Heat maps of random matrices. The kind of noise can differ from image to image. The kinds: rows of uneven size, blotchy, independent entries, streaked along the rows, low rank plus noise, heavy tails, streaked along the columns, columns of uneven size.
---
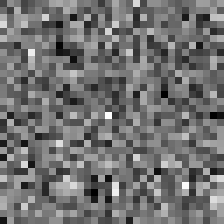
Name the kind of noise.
low rank plus noise
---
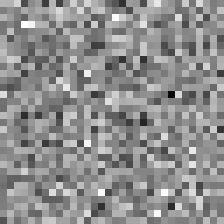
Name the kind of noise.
low rank plus noise
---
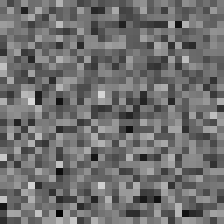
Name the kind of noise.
low rank plus noise
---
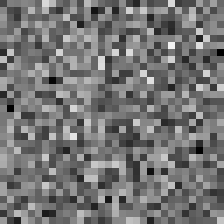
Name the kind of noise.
independent entries
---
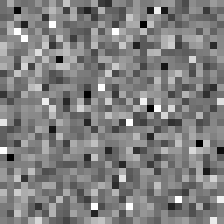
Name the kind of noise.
heavy tails
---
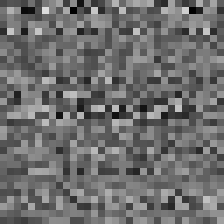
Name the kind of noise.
rows of uneven size
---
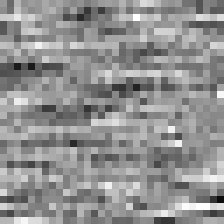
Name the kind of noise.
streaked along the rows
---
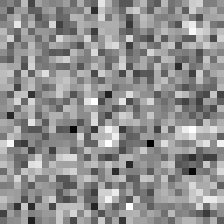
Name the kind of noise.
low rank plus noise
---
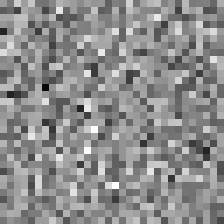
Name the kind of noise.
independent entries
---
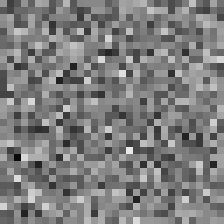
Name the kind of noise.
independent entries
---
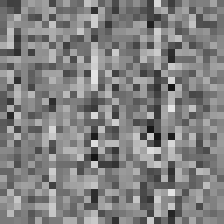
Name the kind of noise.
columns of uneven size
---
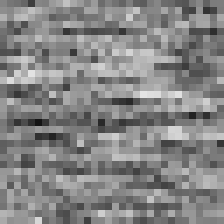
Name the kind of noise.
streaked along the rows
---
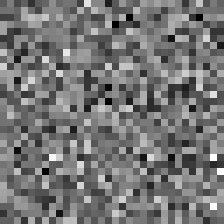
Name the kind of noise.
independent entries
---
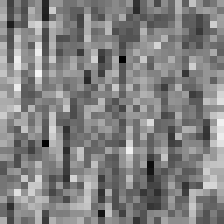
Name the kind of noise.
streaked along the columns
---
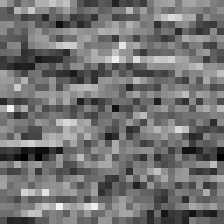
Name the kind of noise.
streaked along the rows
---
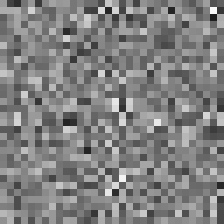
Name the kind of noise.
low rank plus noise
